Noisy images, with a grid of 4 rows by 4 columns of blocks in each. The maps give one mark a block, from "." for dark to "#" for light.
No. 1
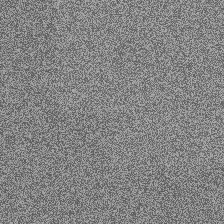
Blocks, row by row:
. # # #
. # # #
. . # #
. . . .
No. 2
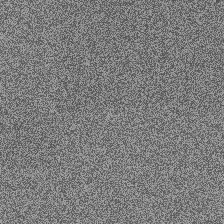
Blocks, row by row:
# . . .
# . . .
. # # #
# # # #
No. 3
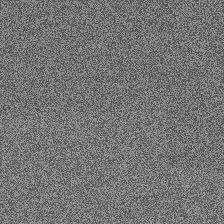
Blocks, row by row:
. . . .
. . . .
# # # .
# # # #
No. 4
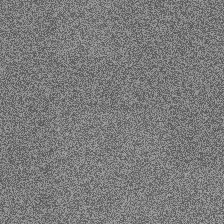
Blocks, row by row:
. # . .
. . . .
. # # .
. # # #
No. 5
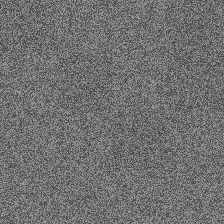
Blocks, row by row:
. # # .
# . # .
# # . #
# # # #
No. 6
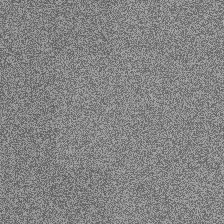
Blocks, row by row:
. . # #
. # # #
. # # #
. . # #
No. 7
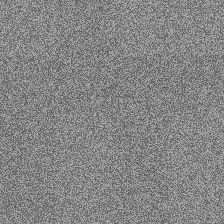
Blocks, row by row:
# . # #
. . . .
. # . #
. # . #
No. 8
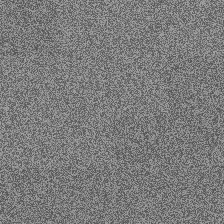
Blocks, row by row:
. # # #
# # # .
# # . .
. . . .
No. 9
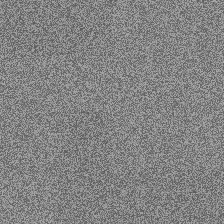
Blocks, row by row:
. . # #
# # # #
# . # #
# . . .
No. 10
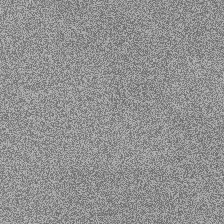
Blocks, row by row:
# . . .
# # . #
# # # .
# . . .
